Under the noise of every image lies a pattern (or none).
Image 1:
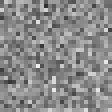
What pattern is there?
only noise
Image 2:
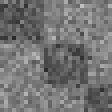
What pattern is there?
blocks along the diagonal
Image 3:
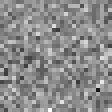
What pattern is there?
only noise
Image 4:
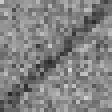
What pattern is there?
a diagonal band
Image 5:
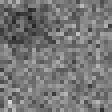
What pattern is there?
one block
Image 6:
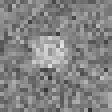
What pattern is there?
one block
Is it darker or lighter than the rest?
lighter
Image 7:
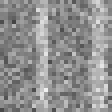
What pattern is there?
bands of columns
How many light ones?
2
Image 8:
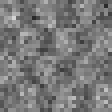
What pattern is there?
a checkerboard
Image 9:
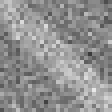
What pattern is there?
a diagonal band
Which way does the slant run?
top left to bottom right
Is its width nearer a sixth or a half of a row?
a half
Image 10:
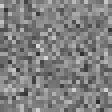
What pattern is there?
only noise
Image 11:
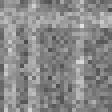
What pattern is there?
bands of rows crossing bands of columns
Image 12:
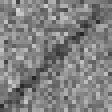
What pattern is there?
a diagonal band
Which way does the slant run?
bottom left to top right
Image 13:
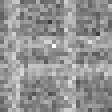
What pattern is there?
bands of rows crossing bands of columns
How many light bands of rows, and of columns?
2 and 2
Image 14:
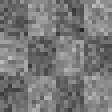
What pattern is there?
a checkerboard
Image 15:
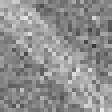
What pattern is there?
a diagonal band
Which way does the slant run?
top left to bottom right
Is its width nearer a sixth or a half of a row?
a half
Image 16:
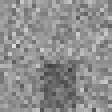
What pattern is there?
one block
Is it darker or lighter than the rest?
darker
